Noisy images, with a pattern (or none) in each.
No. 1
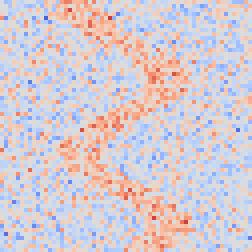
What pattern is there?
a wavy band
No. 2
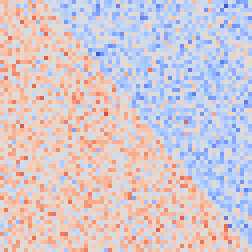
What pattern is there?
a sharp edge
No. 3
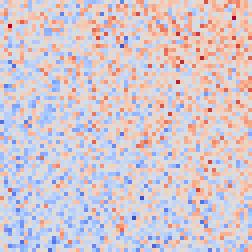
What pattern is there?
a smooth slope
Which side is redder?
top right
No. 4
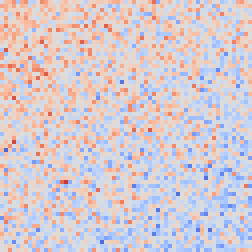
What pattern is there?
a smooth slope
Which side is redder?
top left
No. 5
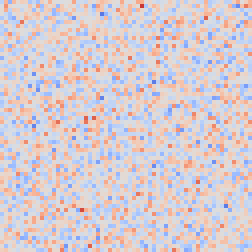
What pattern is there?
only noise
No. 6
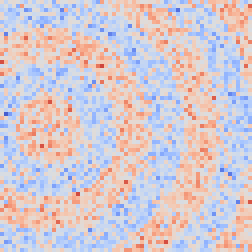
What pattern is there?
rings round one point
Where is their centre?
middle left
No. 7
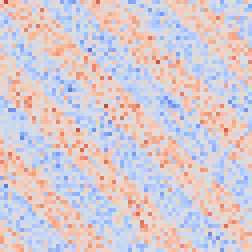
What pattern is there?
diagonal stripes
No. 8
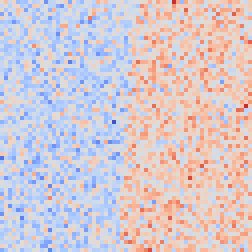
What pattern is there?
a sharp edge
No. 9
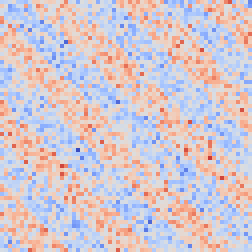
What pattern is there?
diagonal stripes
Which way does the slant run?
top left to bottom right
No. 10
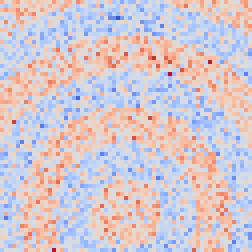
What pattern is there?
rings round one point
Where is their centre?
bottom middle
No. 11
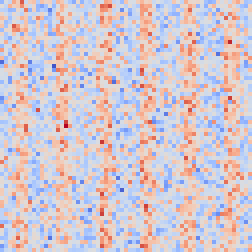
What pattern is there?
vertical stripes
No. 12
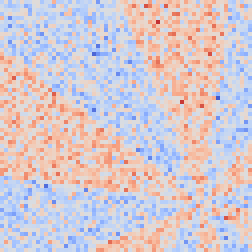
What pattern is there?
spokes from one point
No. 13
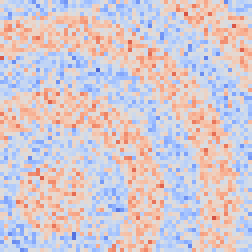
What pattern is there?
rings round one point
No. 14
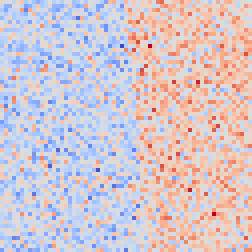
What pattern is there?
a sharp edge
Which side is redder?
right
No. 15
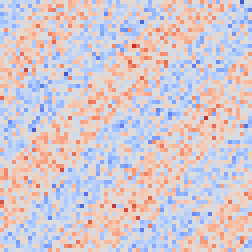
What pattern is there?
diagonal stripes
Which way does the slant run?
bottom left to top right
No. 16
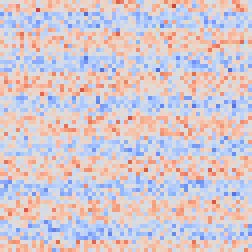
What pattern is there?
horizontal stripes
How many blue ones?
6
